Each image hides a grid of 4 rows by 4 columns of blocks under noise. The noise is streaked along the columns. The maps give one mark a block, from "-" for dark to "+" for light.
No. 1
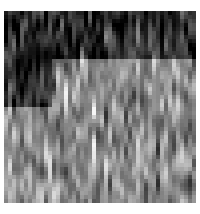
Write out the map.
----
-+++
++++
++++
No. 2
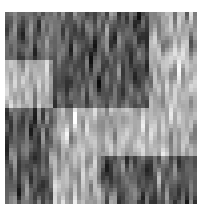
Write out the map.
---+
+--+
-+++
-+--
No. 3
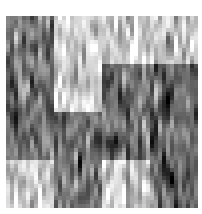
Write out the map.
-+++
-+--
----
+-+-
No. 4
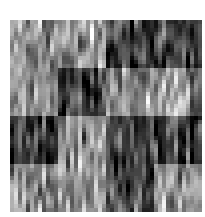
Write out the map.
++--
+-++
-+--
++-+
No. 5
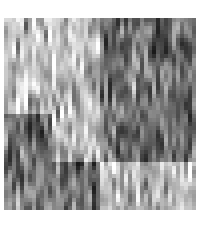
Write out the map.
++--
++--
-+--
--++
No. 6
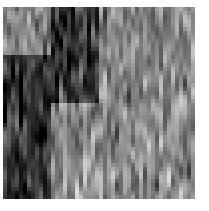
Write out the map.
+-++
--++
-+++
-+++
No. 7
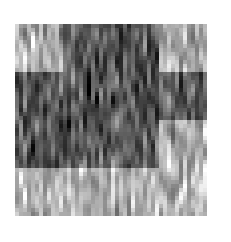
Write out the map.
+--+
----
---+
++++
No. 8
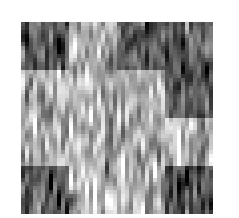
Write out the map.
-+--
+++-
++++
-++-
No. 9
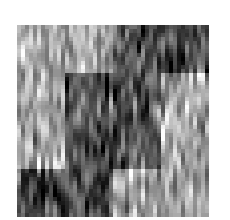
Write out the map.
++--
+--+
+--+
--++
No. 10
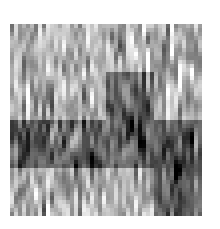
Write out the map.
++++
++-+
----
+++-
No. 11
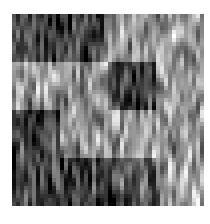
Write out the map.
--++
++-+
-+++
---+
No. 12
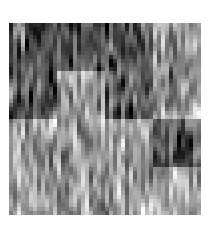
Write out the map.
---+
-+-+
+++-
++++
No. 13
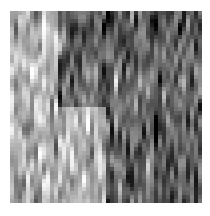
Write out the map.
+---
+---
++--
++--
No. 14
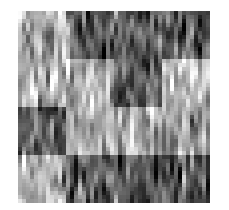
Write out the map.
+---
++-+
-+++
+---
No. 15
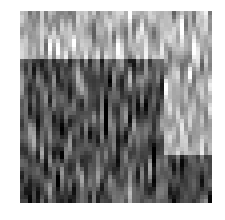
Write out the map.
++++
---+
---+
----
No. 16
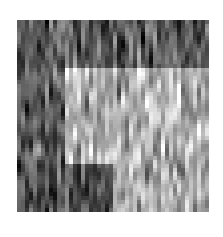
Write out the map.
----
-+++
-+++
--++
